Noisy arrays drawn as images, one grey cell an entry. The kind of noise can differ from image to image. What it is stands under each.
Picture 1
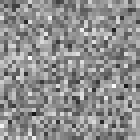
independent entries
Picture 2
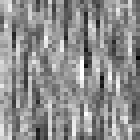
streaked along the columns
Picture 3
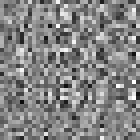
low rank plus noise
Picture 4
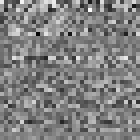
rows of uneven size
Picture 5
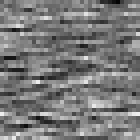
streaked along the rows
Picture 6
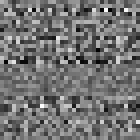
rows of uneven size
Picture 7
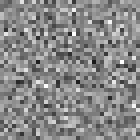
low rank plus noise
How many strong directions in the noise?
five to eight
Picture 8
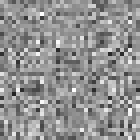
low rank plus noise
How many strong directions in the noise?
two
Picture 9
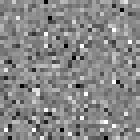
heavy tails
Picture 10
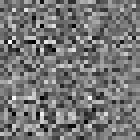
low rank plus noise
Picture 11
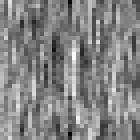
streaked along the columns
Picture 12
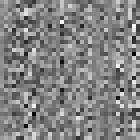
columns of uneven size
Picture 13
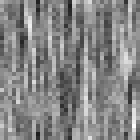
streaked along the columns
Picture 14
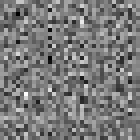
columns of uneven size
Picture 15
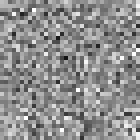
low rank plus noise
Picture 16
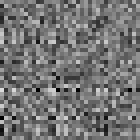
low rank plus noise
